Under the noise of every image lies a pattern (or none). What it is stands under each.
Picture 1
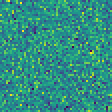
only noise
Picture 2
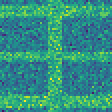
bands of rows crossing bands of columns
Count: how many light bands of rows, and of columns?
3 and 1
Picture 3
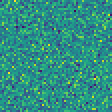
only noise
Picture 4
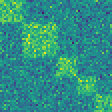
blocks along the diagonal
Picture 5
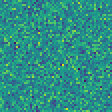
only noise
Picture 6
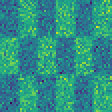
a checkerboard
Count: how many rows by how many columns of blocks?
3 by 6
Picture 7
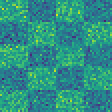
a checkerboard
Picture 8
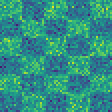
a checkerboard
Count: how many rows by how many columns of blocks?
6 by 5
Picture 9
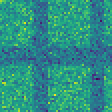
bands of rows crossing bands of columns
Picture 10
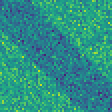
a diagonal band
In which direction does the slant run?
top left to bottom right
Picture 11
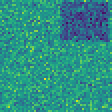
one block
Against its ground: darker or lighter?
darker
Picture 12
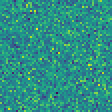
only noise
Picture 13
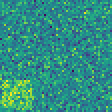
one block
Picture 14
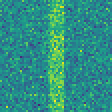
one band of columns
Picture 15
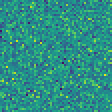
only noise
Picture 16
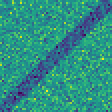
a diagonal band
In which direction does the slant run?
bottom left to top right
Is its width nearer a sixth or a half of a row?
a sixth
